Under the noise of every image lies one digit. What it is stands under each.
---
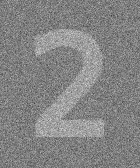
light 2
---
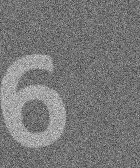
light 6
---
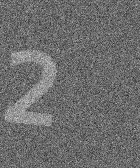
light 2
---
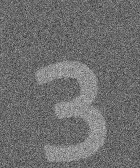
light 3
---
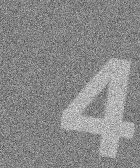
light 4
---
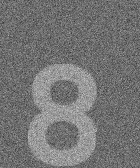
light 8
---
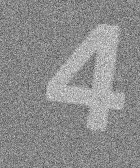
light 4
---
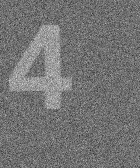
light 4
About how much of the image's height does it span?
half
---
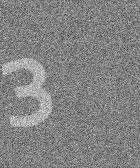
light 3, middle left
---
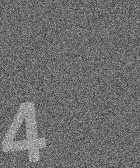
light 4, bottom left
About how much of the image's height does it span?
a third
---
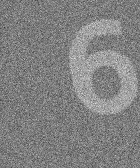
light 6
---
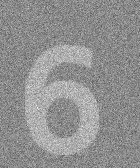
light 6
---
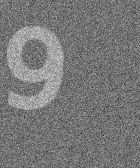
light 9
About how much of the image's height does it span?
half
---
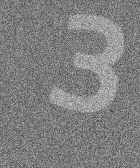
light 3
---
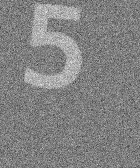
light 5
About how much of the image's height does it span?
half
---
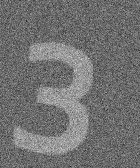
light 3
